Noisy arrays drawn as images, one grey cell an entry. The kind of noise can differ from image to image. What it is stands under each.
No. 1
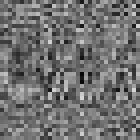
low rank plus noise
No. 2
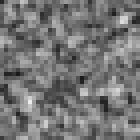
blotchy
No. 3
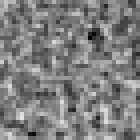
blotchy
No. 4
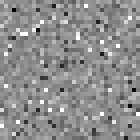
heavy tails
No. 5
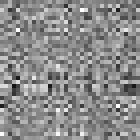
low rank plus noise
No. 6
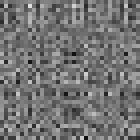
low rank plus noise
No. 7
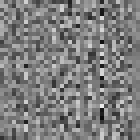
columns of uneven size
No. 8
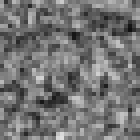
blotchy
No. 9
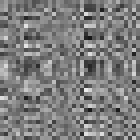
low rank plus noise
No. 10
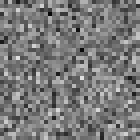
independent entries
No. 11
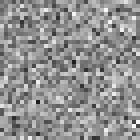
independent entries
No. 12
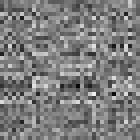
low rank plus noise
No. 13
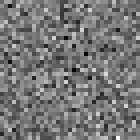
independent entries
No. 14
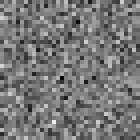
independent entries
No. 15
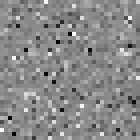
heavy tails
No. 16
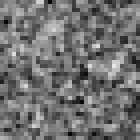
blotchy
